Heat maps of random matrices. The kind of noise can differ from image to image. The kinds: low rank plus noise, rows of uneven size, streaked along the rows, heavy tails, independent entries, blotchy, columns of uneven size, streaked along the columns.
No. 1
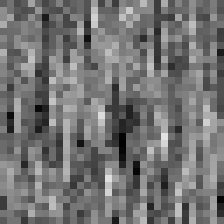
streaked along the columns
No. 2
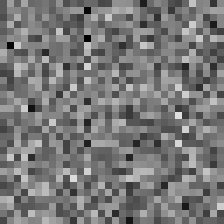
low rank plus noise
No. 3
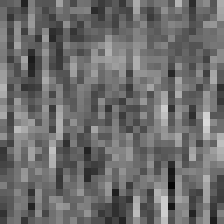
streaked along the columns
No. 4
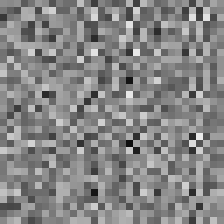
low rank plus noise
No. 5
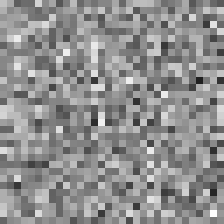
low rank plus noise
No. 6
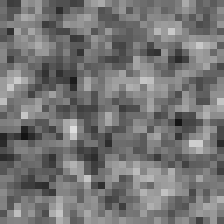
blotchy
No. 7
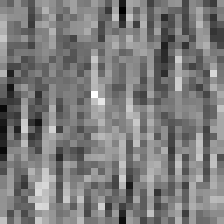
streaked along the columns
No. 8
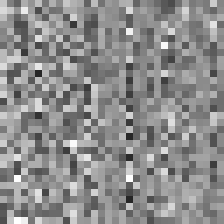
columns of uneven size
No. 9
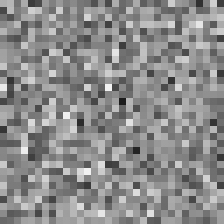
independent entries
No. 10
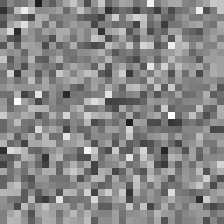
low rank plus noise
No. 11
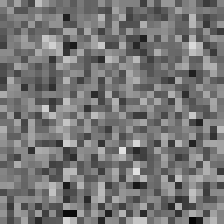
low rank plus noise
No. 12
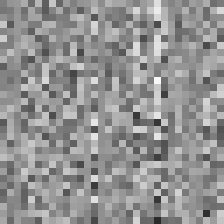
columns of uneven size
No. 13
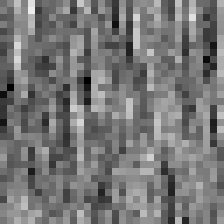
streaked along the columns
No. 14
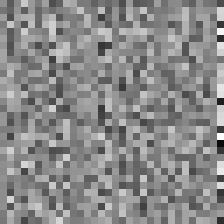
columns of uneven size
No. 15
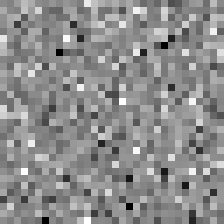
heavy tails
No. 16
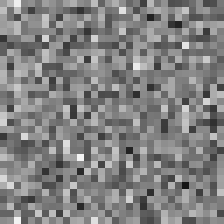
independent entries
